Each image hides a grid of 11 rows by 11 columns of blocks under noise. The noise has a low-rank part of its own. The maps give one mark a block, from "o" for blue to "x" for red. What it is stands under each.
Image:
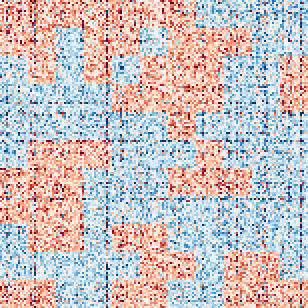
xxxxxxxoooo
xxoxxoxxxoo
oxoxoxxxoox
ooooxxxxoox
ooooooxoooo
oxxxoooxooo
xxxoooxxxoo
xxxoooooooo
oxxoxxooooo
oooooxxoxxo
xxooxxooxxx
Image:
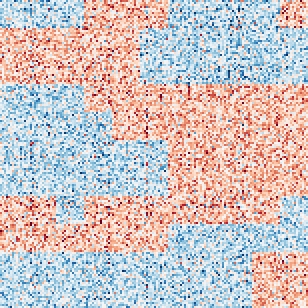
oooxxxoooox
xxxxxoooooo
xxxxxoooooo
oooxxxxxxxx
ooooxxxxxxx
ooooooxxxxx
ooooooxxxxx
xxoxxxxxxxo
xxxxxxooooo
oooooooooxx
oooooooooxx
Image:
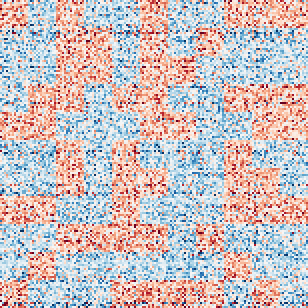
xoxooxooxxx
ooxxoxoxooo
ooxxoxxoooo
oxxoxxooxxx
xxoooxxooxx
ooxoxoooxoo
ooxoxxooxxo
xxooxoooxxx
ooxxxxoxooo
oxooooooxoo
xoooxxxxoxo
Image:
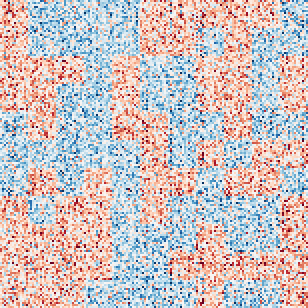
xooooxxxxxo
xooooxxoxoo
xxxoxooxxox
xxooxooxxox
oxooxxooxoo
oooooxoxoxx
oxoxoxxoxxo
xoxxoxoooox
xxxxoooxoox
xxxxooxxxxx
xxxooooxoox
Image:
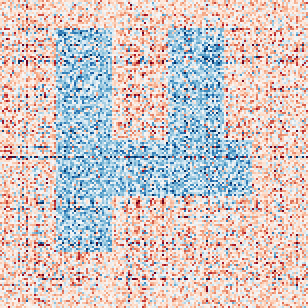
xxxxxxxxxxx
xxooxxooxxx
xxooxxooxxx
xxooxxooxxx
xxooxxooxxx
xxoooooooxx
xxoooooooxx
xxooxxxxxxx
xxooxxxxxxx
xxxxxxxxxxx
xxxxxxxxxxx
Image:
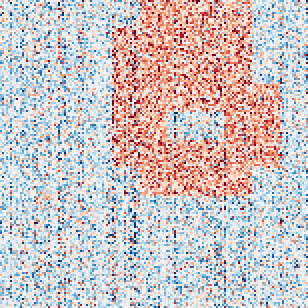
oooooxxxxoo
ooooxxxxxoo
ooooxxxxxoo
ooooxxxxxxo
ooooxxooxxo
ooooxxxxxxo
oooooxxxxoo
ooooooooooo
ooooooooooo
ooooooooooo
ooooooooooo
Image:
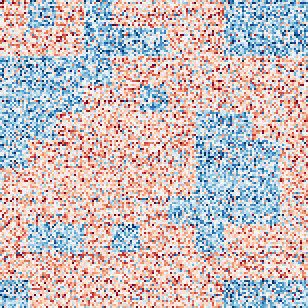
xoxoxxxxooo
xxxoooxxooo
ooooxxxxxxx
oooxxoxxxxx
ooxxxxxooxx
oxxxxxxooox
xxxxxxxooox
xxxxxxoooox
xooxoxxoxxx
xxxxxxxxxxx
oxxxxxxxooo
